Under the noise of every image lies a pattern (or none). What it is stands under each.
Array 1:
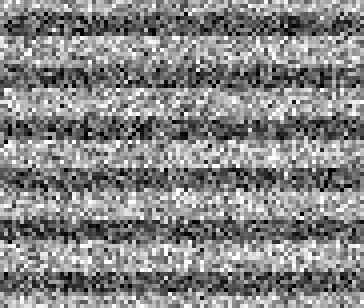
horizontal stripes
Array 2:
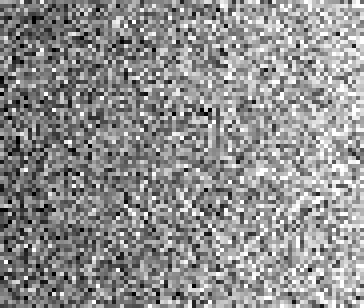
a smooth slope
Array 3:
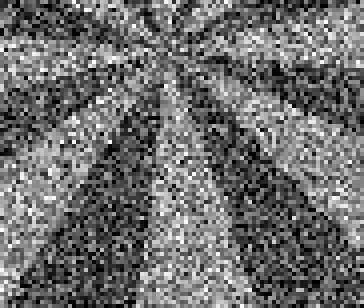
spokes from one point
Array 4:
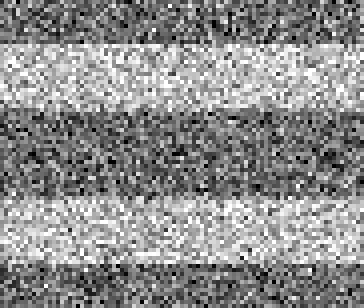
horizontal stripes
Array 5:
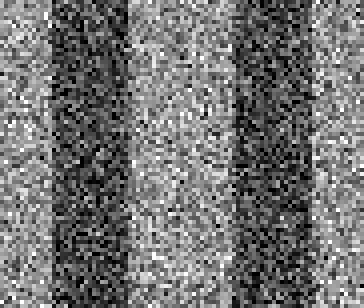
vertical stripes
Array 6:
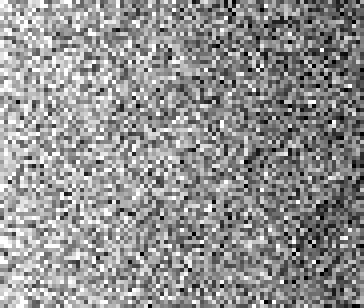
a smooth slope
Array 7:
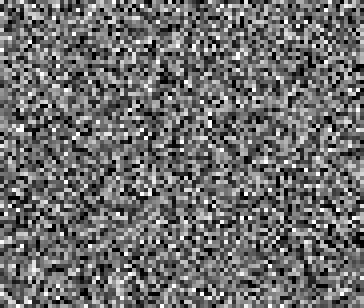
only noise
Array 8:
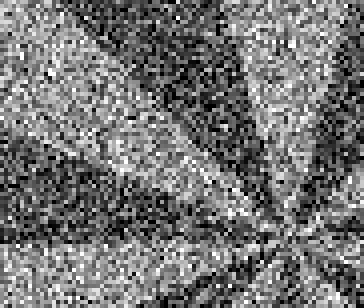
spokes from one point
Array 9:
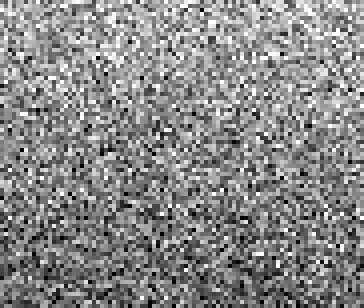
a smooth slope
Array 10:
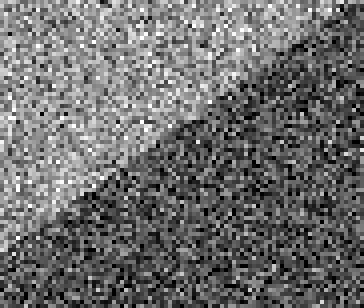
a sharp edge
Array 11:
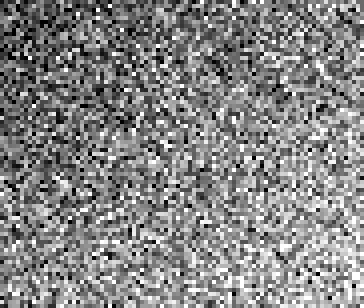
a smooth slope
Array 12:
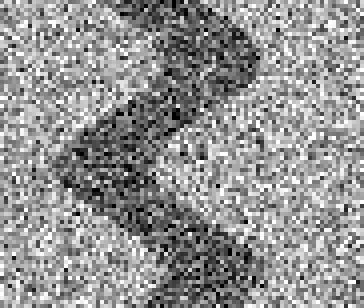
a wavy band
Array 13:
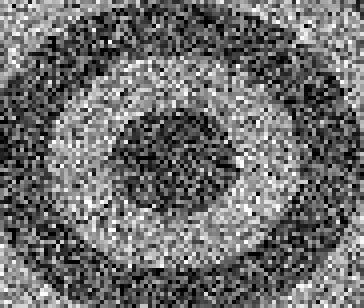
rings round one point
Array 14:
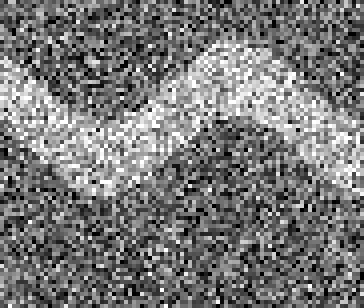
a wavy band
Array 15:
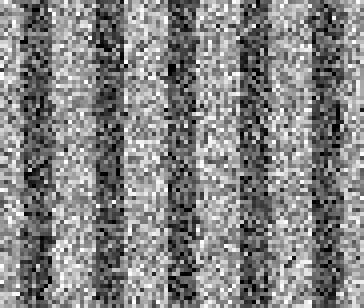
vertical stripes
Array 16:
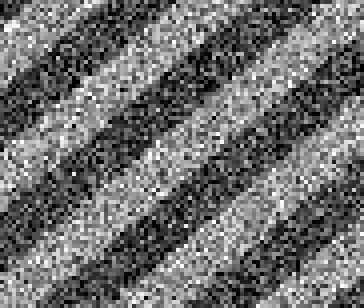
diagonal stripes
